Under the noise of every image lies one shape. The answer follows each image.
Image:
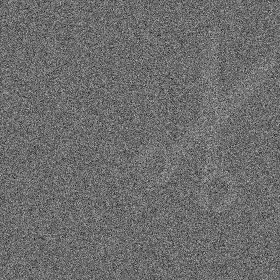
pair of scissors
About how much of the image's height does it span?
two thirds
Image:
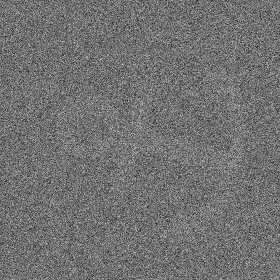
anchor
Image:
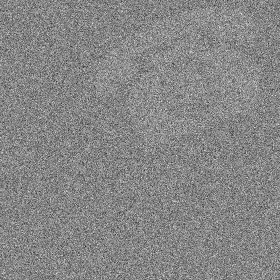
telephone
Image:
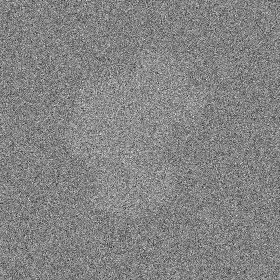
car
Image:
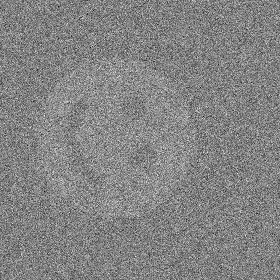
smiling face
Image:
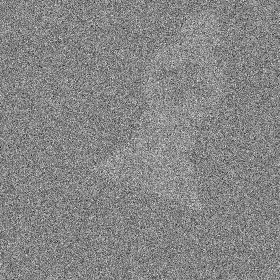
chess bishop
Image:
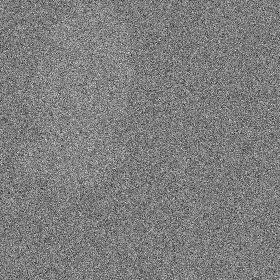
footprint
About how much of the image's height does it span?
two thirds
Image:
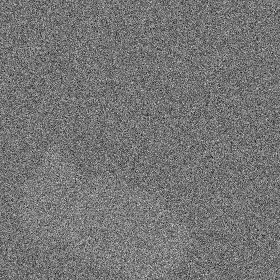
footprint
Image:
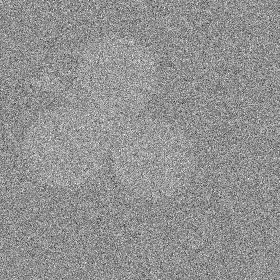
club
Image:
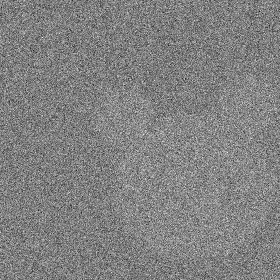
bear's head
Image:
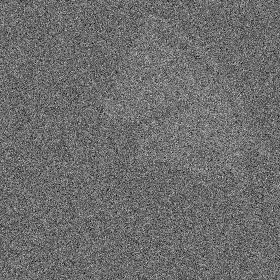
chess knight
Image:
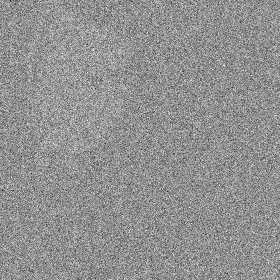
chess knight
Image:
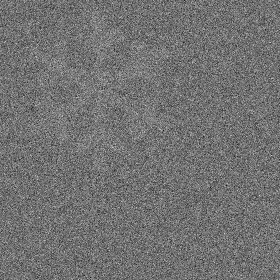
snowflake
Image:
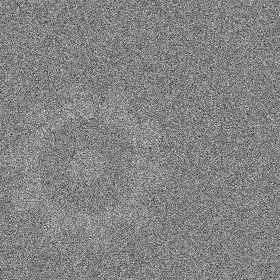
gear
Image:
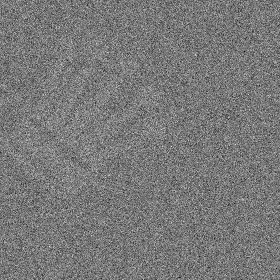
chess queen
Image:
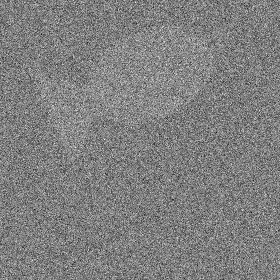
fish
